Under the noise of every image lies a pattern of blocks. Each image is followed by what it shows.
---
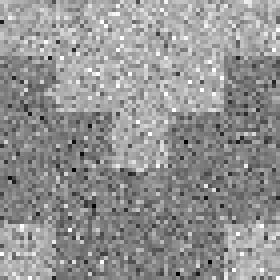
left and right mirror each other
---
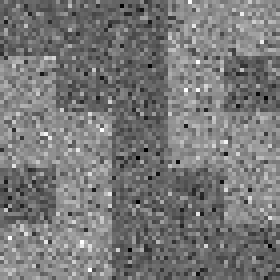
the same after a half turn
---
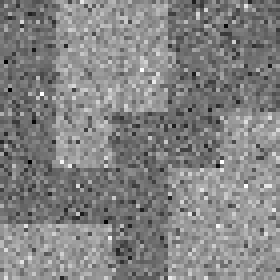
no symmetry
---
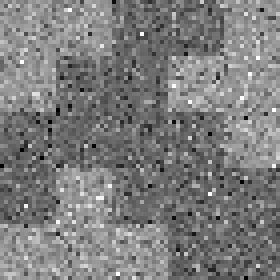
mirrored about the diagonal from the top left
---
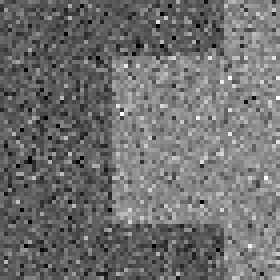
top and bottom mirror each other
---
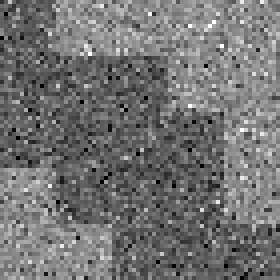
mirrored about the diagonal from the bottom left
